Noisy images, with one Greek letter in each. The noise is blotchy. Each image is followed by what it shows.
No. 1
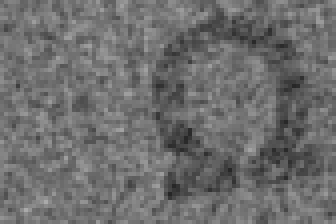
omega
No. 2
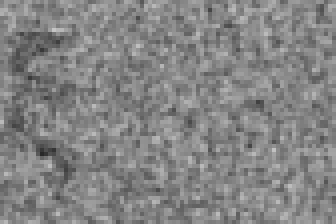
xi
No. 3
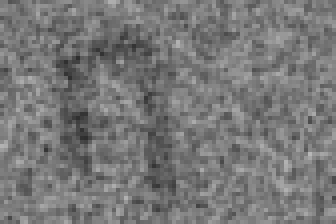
eta
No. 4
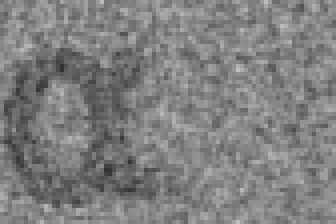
alpha
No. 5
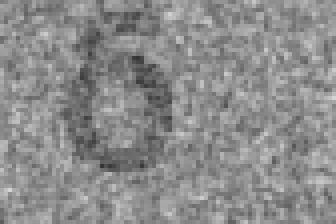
delta
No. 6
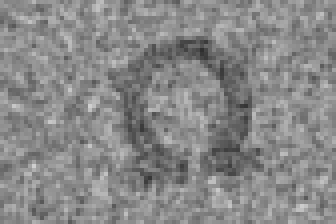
omega
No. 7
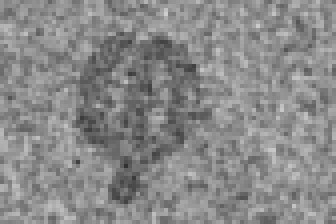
phi
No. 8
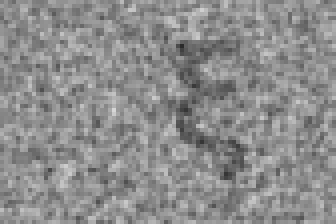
xi
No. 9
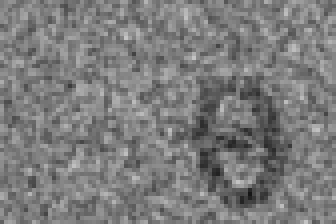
theta
